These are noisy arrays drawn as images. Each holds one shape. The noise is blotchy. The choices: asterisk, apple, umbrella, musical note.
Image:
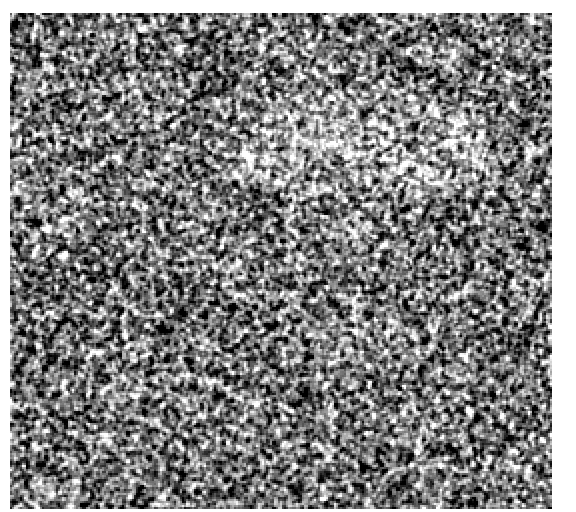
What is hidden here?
light umbrella
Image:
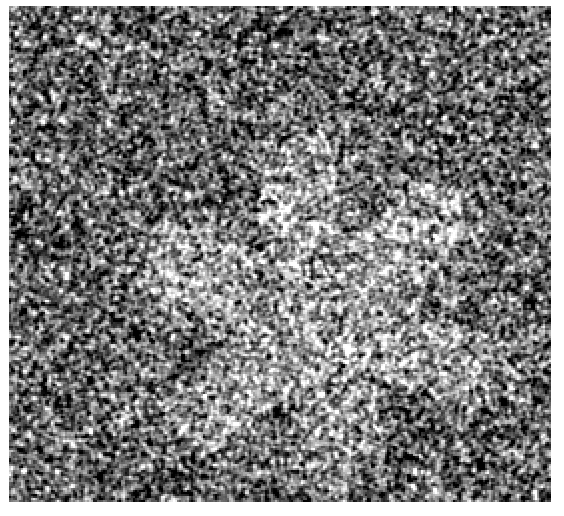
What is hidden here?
light asterisk
